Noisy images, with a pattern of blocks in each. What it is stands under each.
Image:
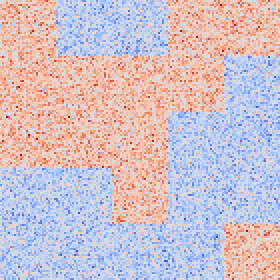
no symmetry
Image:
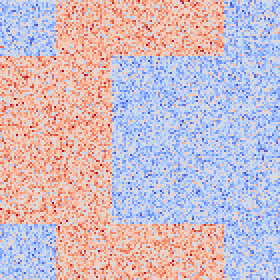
top and bottom mirror each other
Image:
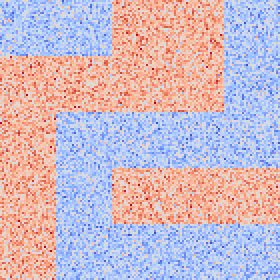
no symmetry
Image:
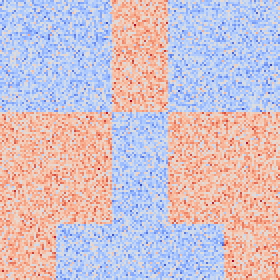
left and right mirror each other
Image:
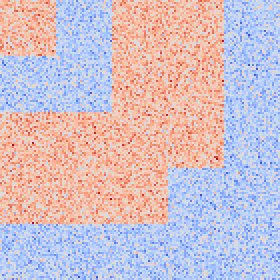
mirrored about the diagonal from the top left
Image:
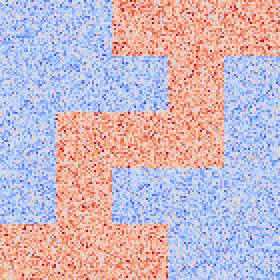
the same after a half turn
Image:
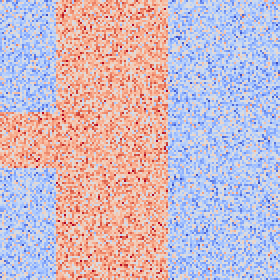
top and bottom mirror each other
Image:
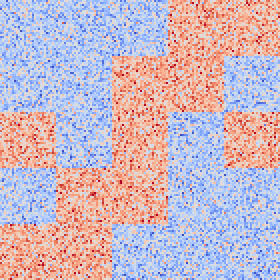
the same after a half turn
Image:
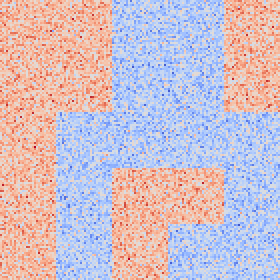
no symmetry
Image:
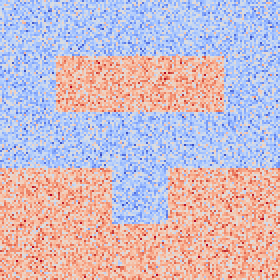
left and right mirror each other
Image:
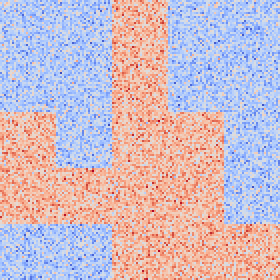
no symmetry
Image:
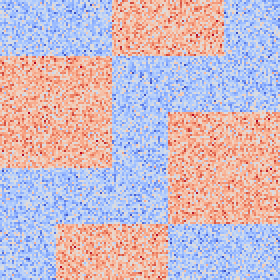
the same after a half turn
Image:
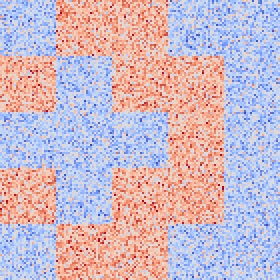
top and bottom mirror each other
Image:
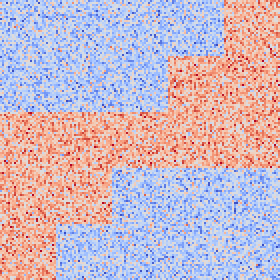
the same after a half turn
